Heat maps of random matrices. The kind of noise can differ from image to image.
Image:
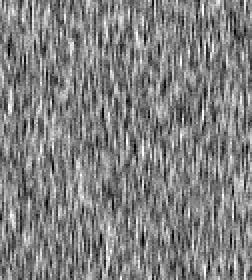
streaked along the columns
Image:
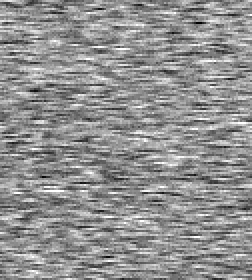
streaked along the rows
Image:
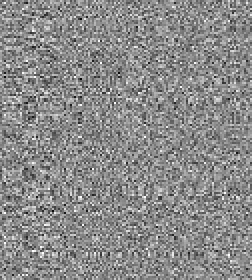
low rank plus noise
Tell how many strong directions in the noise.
three or four
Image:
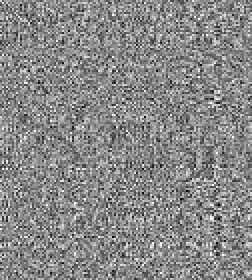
low rank plus noise
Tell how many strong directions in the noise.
three or four
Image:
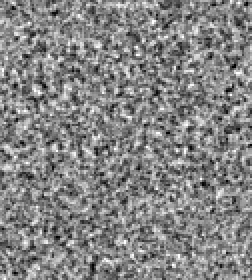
blotchy
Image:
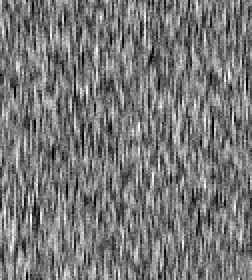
streaked along the columns
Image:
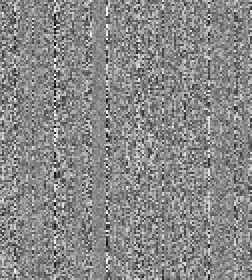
columns of uneven size
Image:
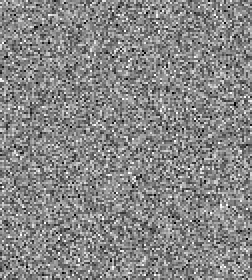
independent entries
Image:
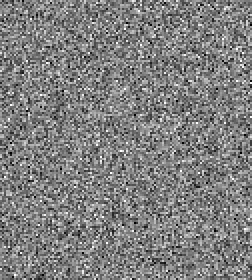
independent entries
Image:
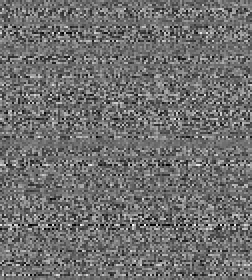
rows of uneven size
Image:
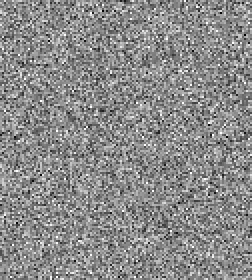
independent entries
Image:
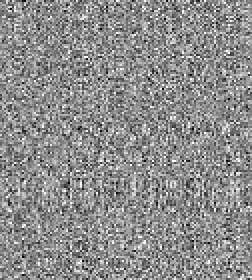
low rank plus noise
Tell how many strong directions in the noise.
three or four
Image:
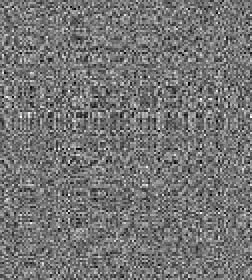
low rank plus noise
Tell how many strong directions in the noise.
three or four
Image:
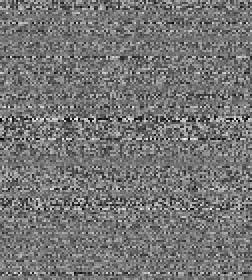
rows of uneven size
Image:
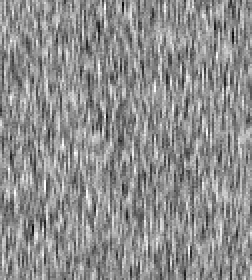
streaked along the columns
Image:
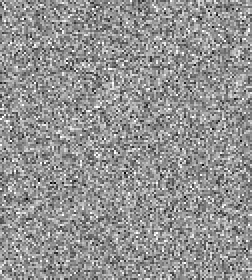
independent entries
